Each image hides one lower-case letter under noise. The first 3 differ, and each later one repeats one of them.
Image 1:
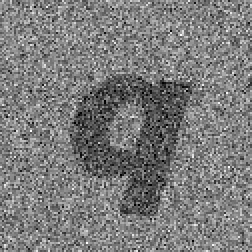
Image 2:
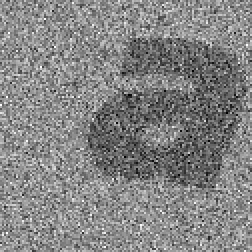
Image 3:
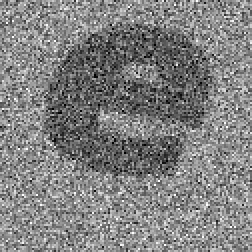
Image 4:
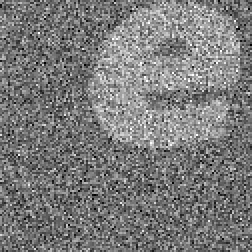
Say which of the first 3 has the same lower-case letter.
3
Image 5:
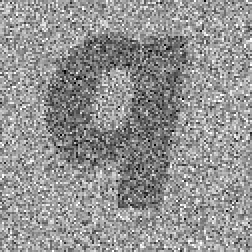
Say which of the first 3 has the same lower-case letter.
1
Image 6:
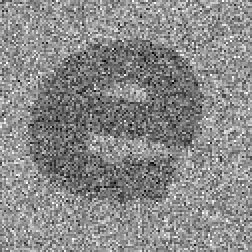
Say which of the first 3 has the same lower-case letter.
3
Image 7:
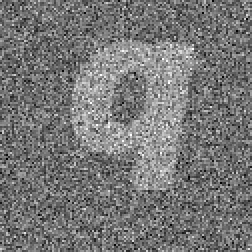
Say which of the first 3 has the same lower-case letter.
1
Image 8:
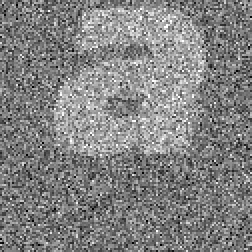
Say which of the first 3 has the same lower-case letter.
2
